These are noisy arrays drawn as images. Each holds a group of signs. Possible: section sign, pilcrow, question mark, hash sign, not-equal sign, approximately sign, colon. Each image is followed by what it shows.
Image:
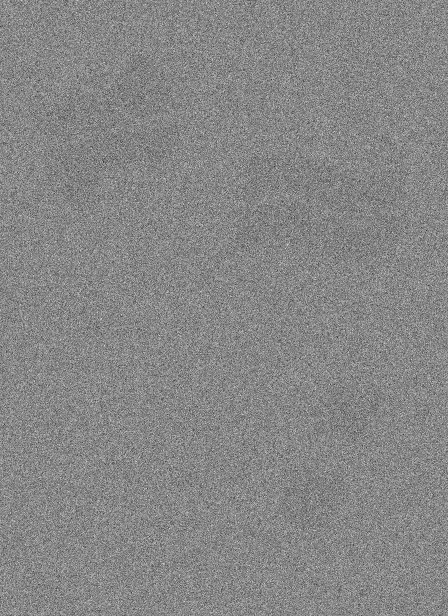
top left: not-equal sign; top right: approximately sign; bottom right: colon
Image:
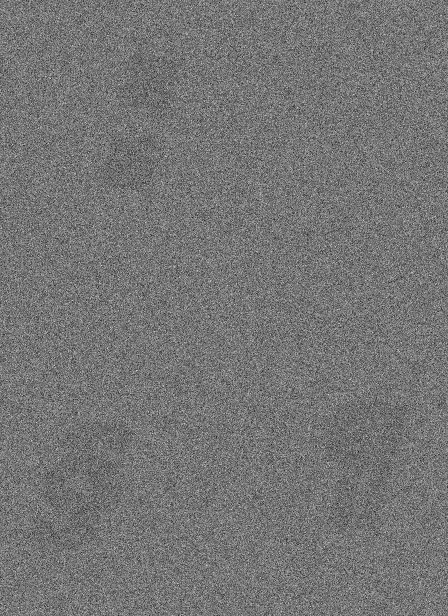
top left: colon; bottom left: section sign; bottom right: pilcrow
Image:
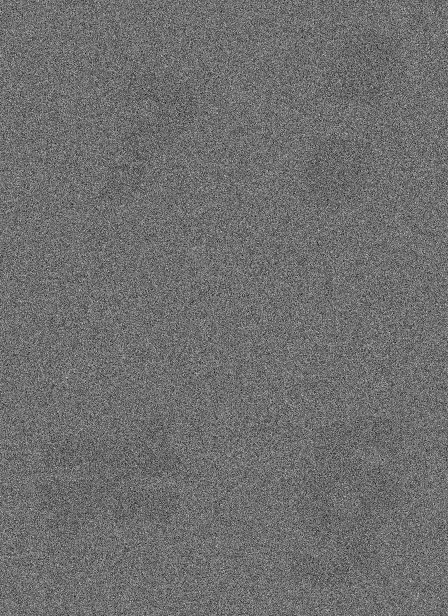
top left: question mark; top right: colon; bottom left: not-equal sign; bottom right: section sign
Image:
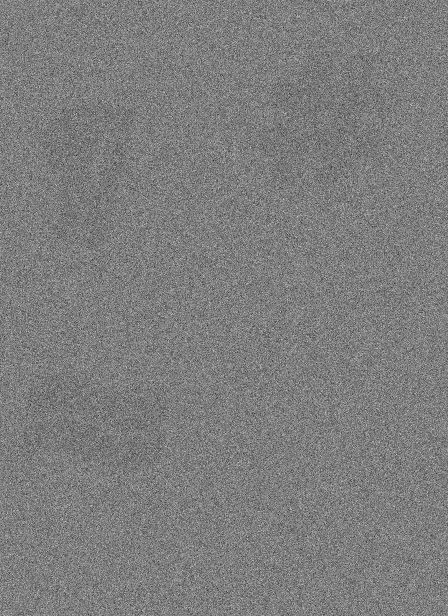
top left: pilcrow; top right: hash sign; bottom left: approximately sign
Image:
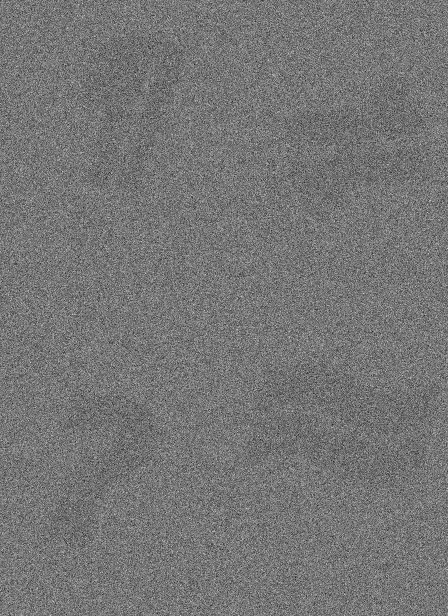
top left: pilcrow; top right: not-equal sign; bottom left: question mark; bottom right: approximately sign
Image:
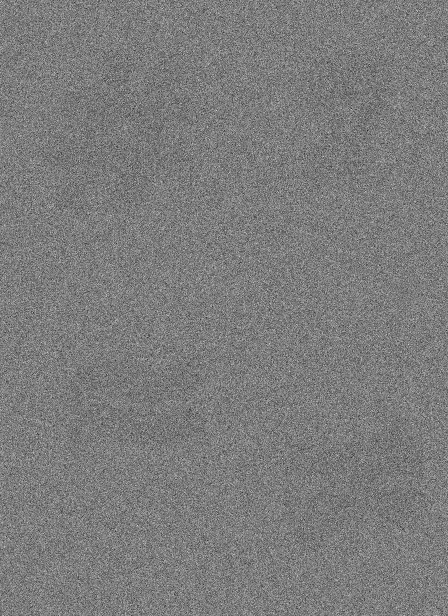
top left: hash sign; top right: pilcrow; bottom left: approximately sign; bottom right: not-equal sign
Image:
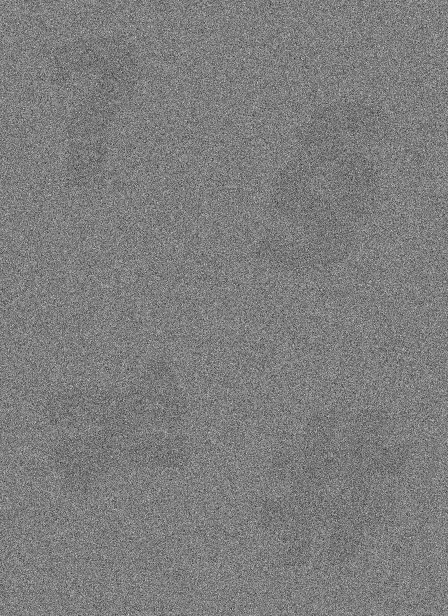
top left: question mark; top right: section sign; bottom left: not-equal sign; bottom right: hash sign
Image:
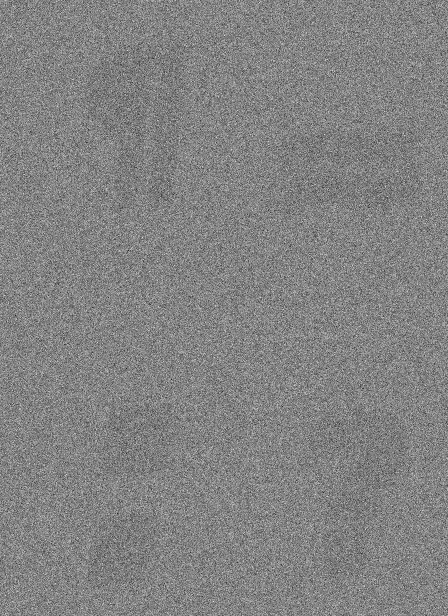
top left: pilcrow; top right: approximately sign; bottom left: colon; bottom right: question mark
